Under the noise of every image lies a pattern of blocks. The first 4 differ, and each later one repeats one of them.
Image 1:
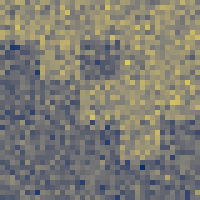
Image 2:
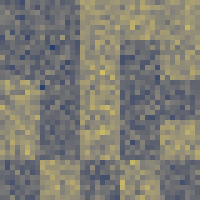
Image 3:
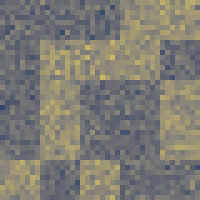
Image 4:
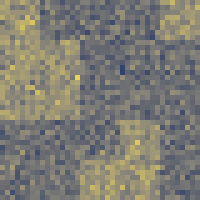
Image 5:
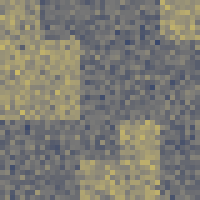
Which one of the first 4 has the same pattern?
4
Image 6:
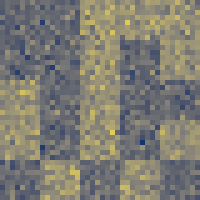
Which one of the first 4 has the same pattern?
2
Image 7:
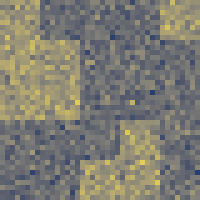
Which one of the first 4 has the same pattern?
4
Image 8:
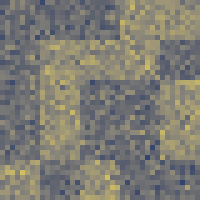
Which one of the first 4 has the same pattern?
3
